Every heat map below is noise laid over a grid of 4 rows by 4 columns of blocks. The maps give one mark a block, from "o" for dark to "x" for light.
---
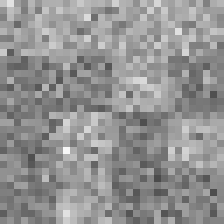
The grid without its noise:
xxxx
ooxo
oxox
oxoo
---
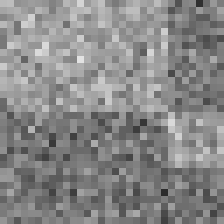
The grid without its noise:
xxxo
xxxo
ooox
oooo
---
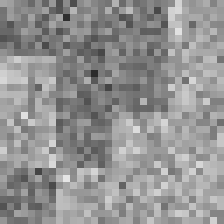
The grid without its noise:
ooox
xoox
xoxx
oxxx
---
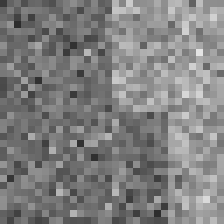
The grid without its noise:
ooxx
ooxx
ooox
ooox
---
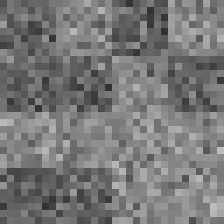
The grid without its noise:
oxox
ooxo
xxxx
ooxx
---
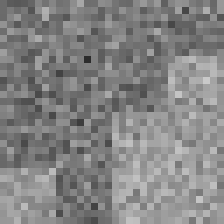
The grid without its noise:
oooo
ooox
ooxx
xoxx
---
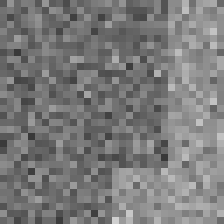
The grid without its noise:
ooox
ooox
ooox
ooxx
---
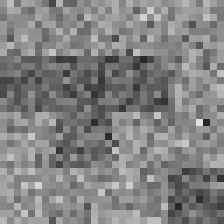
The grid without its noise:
xxxx
ooox
xoxx
xxxo
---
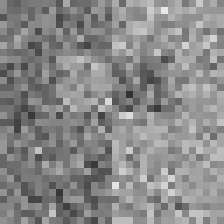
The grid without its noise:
ooxx
oxox
ooxx
ooxx
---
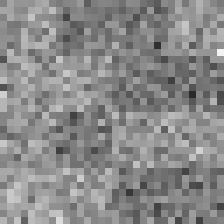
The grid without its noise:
xoox
xxoo
xoxx
xxoo
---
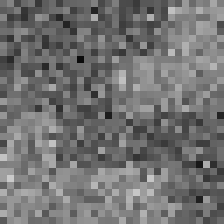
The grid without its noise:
ooox
ooxx
xooo
xxxo
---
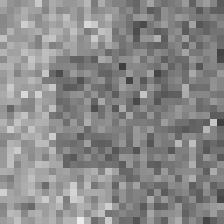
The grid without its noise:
xxoo
xooo
xooo
xxoo
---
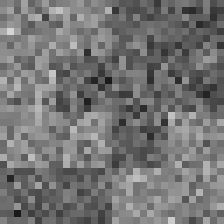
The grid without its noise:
xxoo
xooo
xxox
ooxx
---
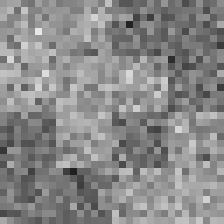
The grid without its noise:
xxoo
xxxo
oxox
ooxx
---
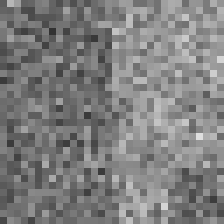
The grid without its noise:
ooxx
ooxx
ooxx
ooxo
